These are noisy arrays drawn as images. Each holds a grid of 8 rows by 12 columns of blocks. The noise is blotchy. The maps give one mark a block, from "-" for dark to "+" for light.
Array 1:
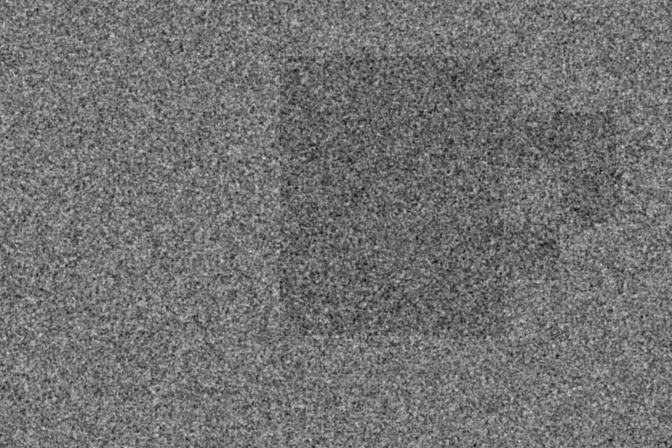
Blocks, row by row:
+ + + + + + + + + + + +
+ + + + + - - - - + + +
+ + + + + - - - - - - +
+ + + + + - - - - + - +
+ + + + + - - - - - + +
+ + + + + - - - - + + +
+ + + + + + + + + + + +
+ + + + + + + + + + + +
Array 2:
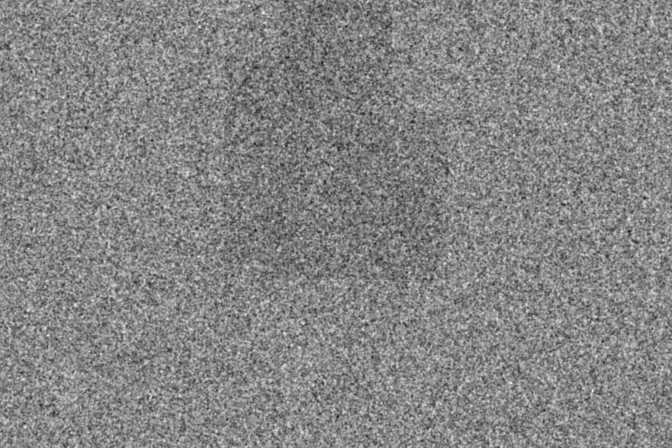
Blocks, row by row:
+ + + + + - - + + + + +
+ + + + - - - + + + + +
+ + + + - - - - + + + +
+ + + + - - - - + + + +
+ + + + - - - - + + + +
+ + + + + + + + + + + +
+ + + + + + + + + + + +
+ + + + + + + + + + + +
